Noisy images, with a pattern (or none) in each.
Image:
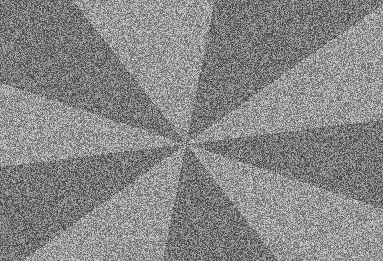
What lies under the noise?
spokes from one point
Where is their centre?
centre
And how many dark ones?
5
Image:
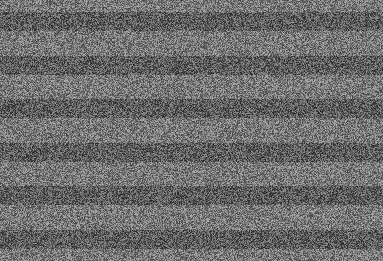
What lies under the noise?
horizontal stripes
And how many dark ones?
6
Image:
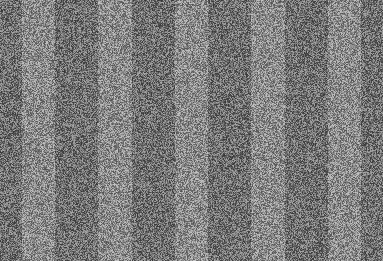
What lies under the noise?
vertical stripes
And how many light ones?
5
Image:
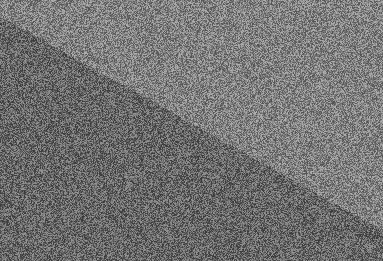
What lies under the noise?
a sharp edge
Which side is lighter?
top right
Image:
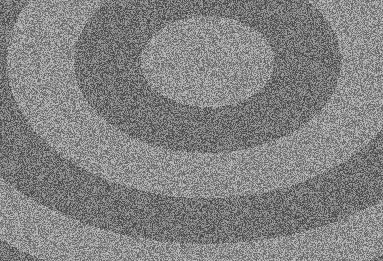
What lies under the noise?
rings round one point
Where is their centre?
top middle
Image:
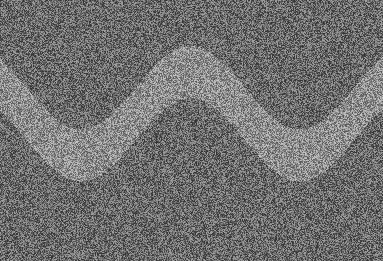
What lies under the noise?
a wavy band
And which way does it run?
left to right
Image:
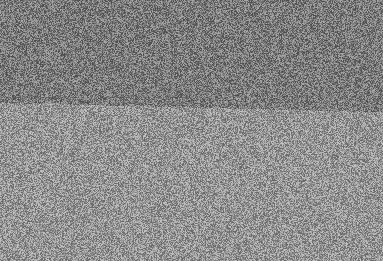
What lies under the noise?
a sharp edge
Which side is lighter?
bottom
